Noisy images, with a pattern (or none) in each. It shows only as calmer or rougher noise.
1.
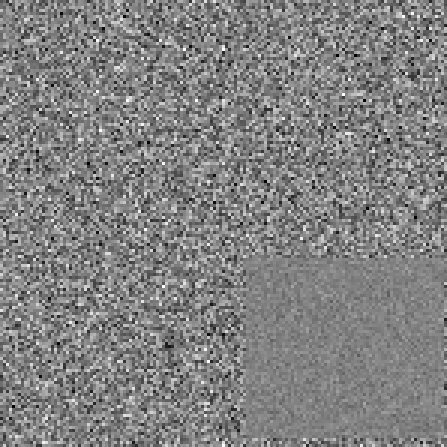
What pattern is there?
one block
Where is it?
bottom right
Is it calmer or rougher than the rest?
calmer
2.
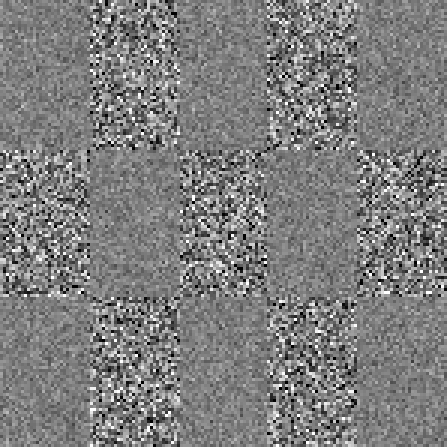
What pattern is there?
a checkerboard
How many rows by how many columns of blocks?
3 by 5
